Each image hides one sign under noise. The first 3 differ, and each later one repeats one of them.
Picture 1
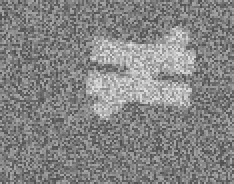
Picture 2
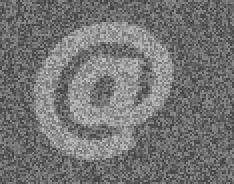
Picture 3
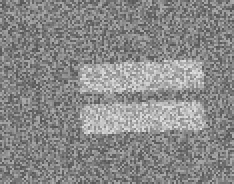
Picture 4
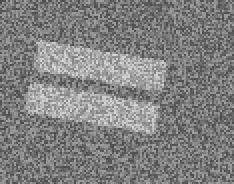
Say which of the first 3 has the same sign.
3
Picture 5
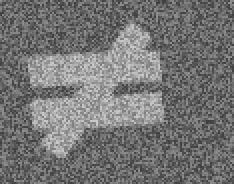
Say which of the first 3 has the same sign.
1
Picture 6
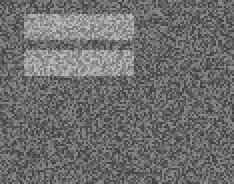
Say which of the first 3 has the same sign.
3
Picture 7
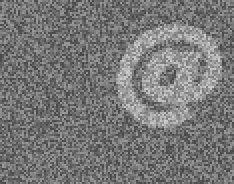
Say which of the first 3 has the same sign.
2
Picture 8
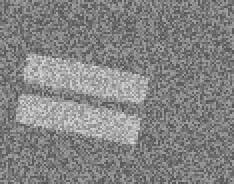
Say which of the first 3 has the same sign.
3
